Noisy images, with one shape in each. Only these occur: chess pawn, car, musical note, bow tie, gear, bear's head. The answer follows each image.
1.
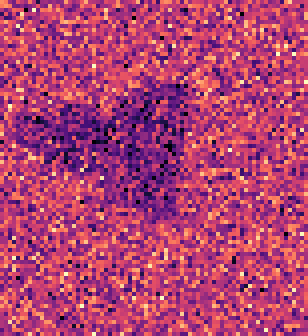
chess pawn
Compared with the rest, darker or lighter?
darker
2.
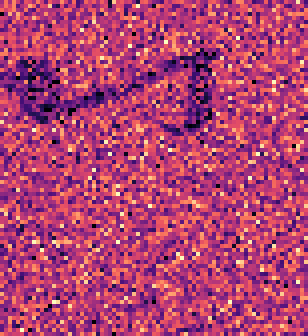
musical note
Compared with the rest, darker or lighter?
darker
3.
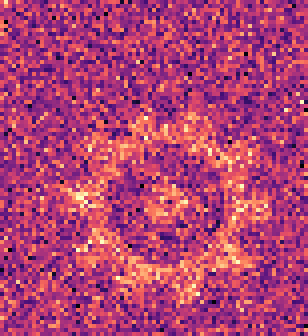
gear
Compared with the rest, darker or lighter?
lighter
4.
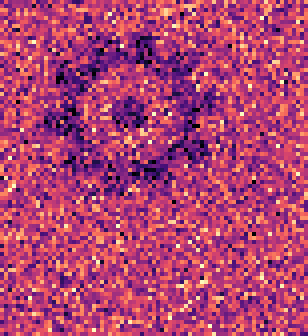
gear
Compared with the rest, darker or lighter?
darker
